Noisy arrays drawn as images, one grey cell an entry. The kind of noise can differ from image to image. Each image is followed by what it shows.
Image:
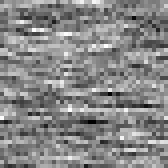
streaked along the rows
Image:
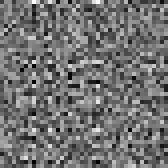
low rank plus noise
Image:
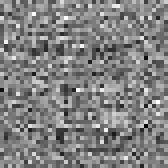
low rank plus noise
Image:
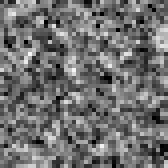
blotchy
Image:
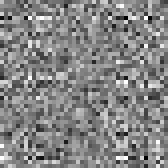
low rank plus noise
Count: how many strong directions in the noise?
one
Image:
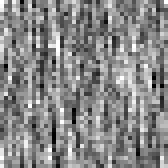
streaked along the columns
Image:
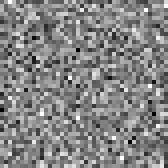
independent entries
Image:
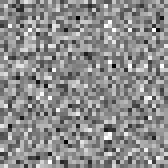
low rank plus noise
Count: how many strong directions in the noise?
three or four
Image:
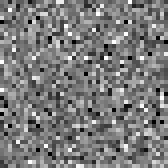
heavy tails
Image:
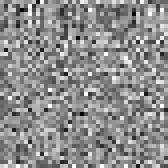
low rank plus noise
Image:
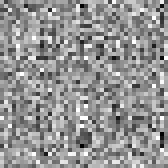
low rank plus noise
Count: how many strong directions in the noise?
three or four
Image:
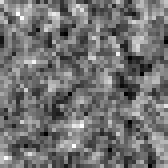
blotchy
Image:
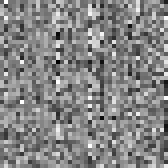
columns of uneven size
